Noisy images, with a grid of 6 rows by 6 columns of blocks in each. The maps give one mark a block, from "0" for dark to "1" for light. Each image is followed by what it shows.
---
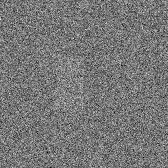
0 0 0 0 0 0
0 0 0 0 0 0
0 0 1 0 0 0
0 0 1 0 0 0
0 0 0 0 0 0
0 0 0 0 0 0
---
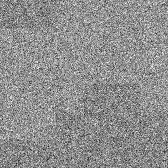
0 0 1 1 1 1
1 1 1 1 1 1
1 1 1 1 1 1
1 1 1 0 0 1
1 1 0 0 0 0
0 0 0 0 0 0
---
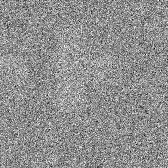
0 0 0 0 0 0
0 0 1 0 0 0
1 0 1 1 0 0
0 0 1 0 0 0
0 0 0 0 0 0
0 0 0 0 0 0
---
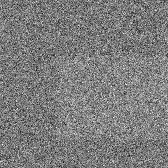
0 0 0 0 0 0
0 0 0 0 0 0
0 0 1 1 1 1
0 0 1 1 1 1
0 0 1 1 1 1
0 0 0 0 0 0
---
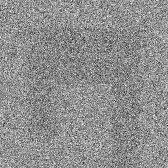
1 1 1 1 1 1
1 0 0 0 0 1
1 0 0 0 0 1
1 0 1 1 0 1
1 0 1 1 0 1
1 1 1 1 0 1
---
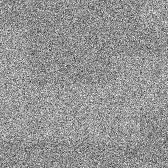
0 0 0 0 0 1
1 0 0 0 0 0
1 0 0 0 1 1
1 1 1 1 1 1
1 1 1 1 1 0
0 0 0 0 0 0
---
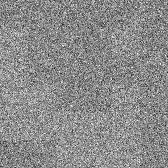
0 0 0 0 0 0
1 0 0 0 1 0
1 0 0 0 0 0
1 1 0 0 1 0
1 1 1 1 1 0
0 0 1 1 1 0
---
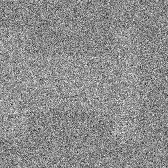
0 0 0 0 0 0
1 0 0 0 1 0
1 1 1 1 1 0
1 1 1 1 1 0
1 0 0 0 1 0
0 0 0 0 0 0
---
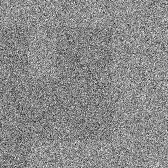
1 1 1 1 1 1
0 1 0 0 1 1
0 1 0 0 1 1
0 0 0 0 1 1
0 0 0 0 1 1
0 1 1 1 1 1
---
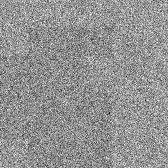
1 1 1 1 1 1
1 0 0 0 1 1
0 0 0 1 1 1
0 0 0 0 1 1
0 0 0 0 1 1
1 0 0 0 1 1
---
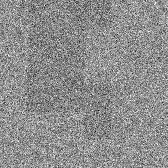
1 0 0 0 1 1
1 0 0 1 1 1
1 0 0 1 1 1
1 0 0 0 1 1
1 1 1 0 1 1
1 1 1 1 1 1
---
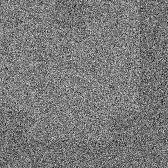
1 1 0 1 1 0
1 1 1 1 1 0
1 1 1 1 1 0
1 1 1 1 1 0
0 1 1 1 0 0
0 0 0 0 0 0
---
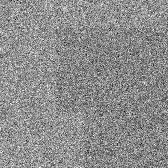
1 1 1 1 1 1
1 1 0 0 0 0
1 1 0 0 0 0
1 1 0 0 0 0
1 1 1 0 0 0
1 1 1 0 0 0
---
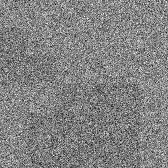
1 1 1 1 1 1
0 1 1 1 1 1
0 0 1 1 1 1
1 1 0 0 0 1
1 0 0 0 0 1
1 0 0 0 0 1
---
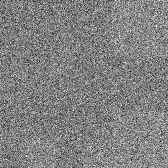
0 0 0 0 1 1
0 0 0 0 1 1
0 0 0 0 0 0
0 0 0 0 0 0
0 0 0 0 1 1
0 1 0 1 1 1
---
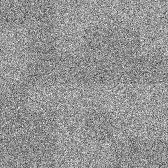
0 0 1 1 1 1
1 0 1 0 0 1
1 0 0 0 0 0
0 1 1 1 1 1
0 0 1 0 1 1
0 0 1 1 0 0
